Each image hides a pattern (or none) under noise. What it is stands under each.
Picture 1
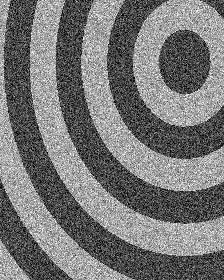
rings round one point
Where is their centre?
top right
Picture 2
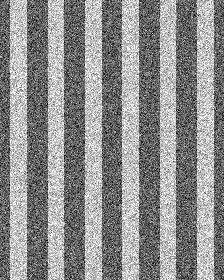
vertical stripes
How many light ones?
6
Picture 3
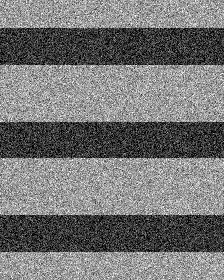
horizontal stripes
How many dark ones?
3
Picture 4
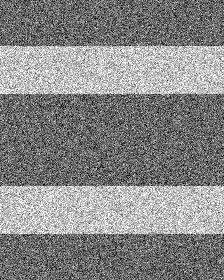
horizontal stripes
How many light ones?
2
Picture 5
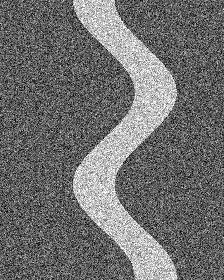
a wavy band
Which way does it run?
top to bottom
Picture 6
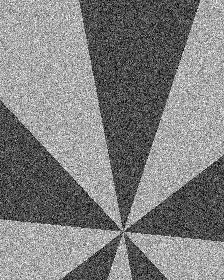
spokes from one point
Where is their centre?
bottom middle
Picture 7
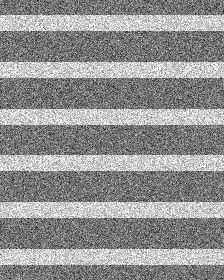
horizontal stripes
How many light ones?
6
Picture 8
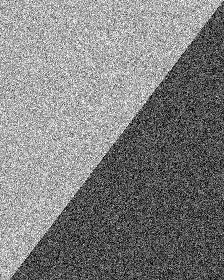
a sharp edge
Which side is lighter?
top left
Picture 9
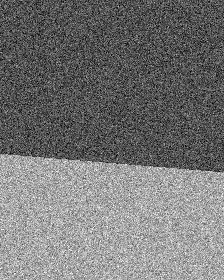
a sharp edge
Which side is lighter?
bottom
